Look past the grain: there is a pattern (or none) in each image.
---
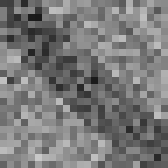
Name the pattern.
a diagonal band
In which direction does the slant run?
top left to bottom right
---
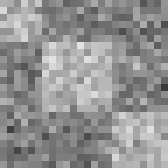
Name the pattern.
blocks along the diagonal
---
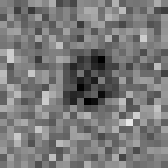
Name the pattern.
one block
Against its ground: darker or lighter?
darker
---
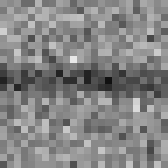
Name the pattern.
one band of rows
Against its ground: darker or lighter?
darker
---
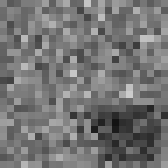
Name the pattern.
one block
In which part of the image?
bottom right
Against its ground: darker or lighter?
darker
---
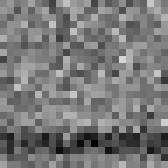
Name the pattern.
one band of rows
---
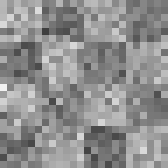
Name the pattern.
a checkerboard
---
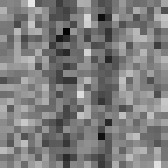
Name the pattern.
bands of columns
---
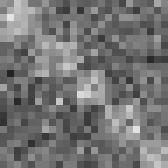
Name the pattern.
blocks along the diagonal
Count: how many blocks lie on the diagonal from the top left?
5
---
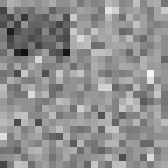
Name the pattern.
one block
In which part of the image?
top left
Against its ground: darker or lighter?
darker
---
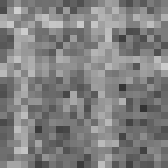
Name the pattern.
bands of rows crossing bands of columns
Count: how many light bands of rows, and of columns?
2 and 2
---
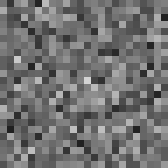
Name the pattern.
only noise
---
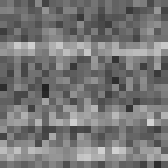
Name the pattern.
bands of rows
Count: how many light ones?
3
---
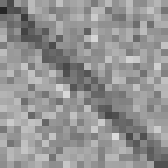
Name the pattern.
a diagonal band
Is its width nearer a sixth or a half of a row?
a sixth
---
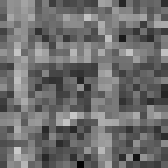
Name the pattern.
bands of rows crossing bands of columns
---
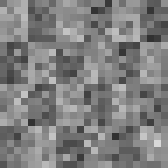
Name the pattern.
a checkerboard
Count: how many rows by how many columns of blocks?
4 by 6
